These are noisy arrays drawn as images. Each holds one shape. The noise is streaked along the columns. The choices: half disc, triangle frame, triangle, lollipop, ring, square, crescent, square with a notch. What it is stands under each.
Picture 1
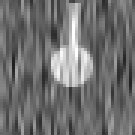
lollipop
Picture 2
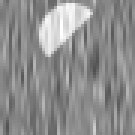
half disc
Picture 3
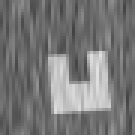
square with a notch
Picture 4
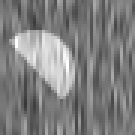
half disc
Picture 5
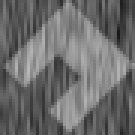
square with a notch
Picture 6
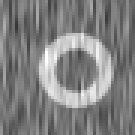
ring
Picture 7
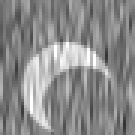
crescent
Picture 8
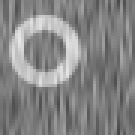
ring
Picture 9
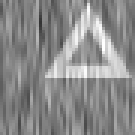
triangle frame
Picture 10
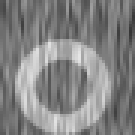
ring
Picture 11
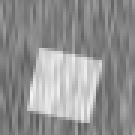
square
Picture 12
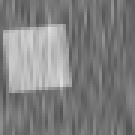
square
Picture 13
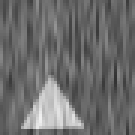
triangle
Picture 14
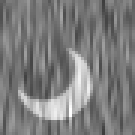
crescent
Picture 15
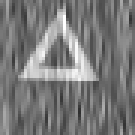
triangle frame
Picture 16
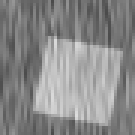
square
